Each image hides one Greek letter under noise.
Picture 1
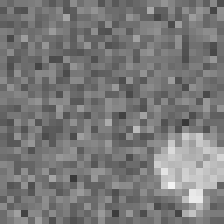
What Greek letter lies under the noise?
phi
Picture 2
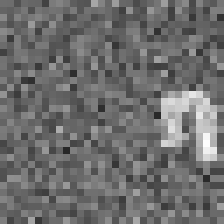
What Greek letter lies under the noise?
eta
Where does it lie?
middle right
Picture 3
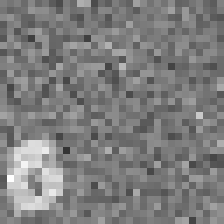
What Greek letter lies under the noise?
delta
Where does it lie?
bottom left
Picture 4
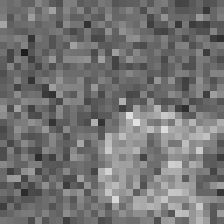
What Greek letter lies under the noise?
alpha
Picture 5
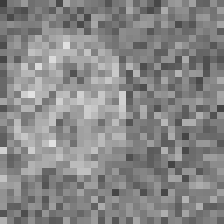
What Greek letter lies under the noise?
theta
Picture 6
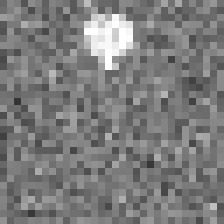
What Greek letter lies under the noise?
phi
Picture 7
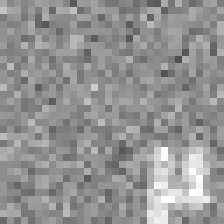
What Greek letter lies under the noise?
mu
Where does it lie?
bottom right
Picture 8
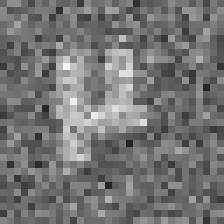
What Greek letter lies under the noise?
mu
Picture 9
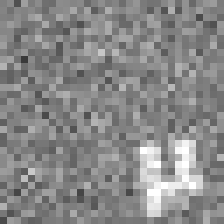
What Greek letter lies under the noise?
mu
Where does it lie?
bottom right
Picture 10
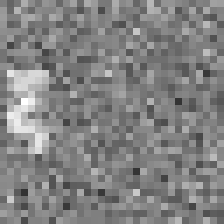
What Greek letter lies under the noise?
xi
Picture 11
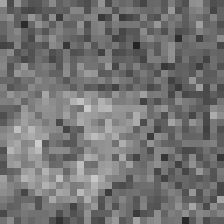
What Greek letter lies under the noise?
sigma
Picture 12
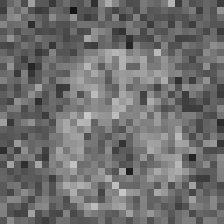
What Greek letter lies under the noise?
delta
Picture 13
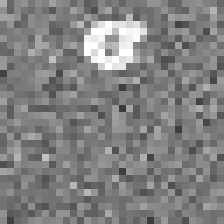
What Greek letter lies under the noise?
sigma
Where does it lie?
top middle
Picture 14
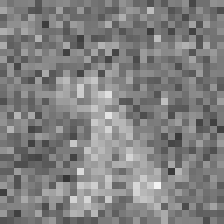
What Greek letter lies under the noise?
lambda
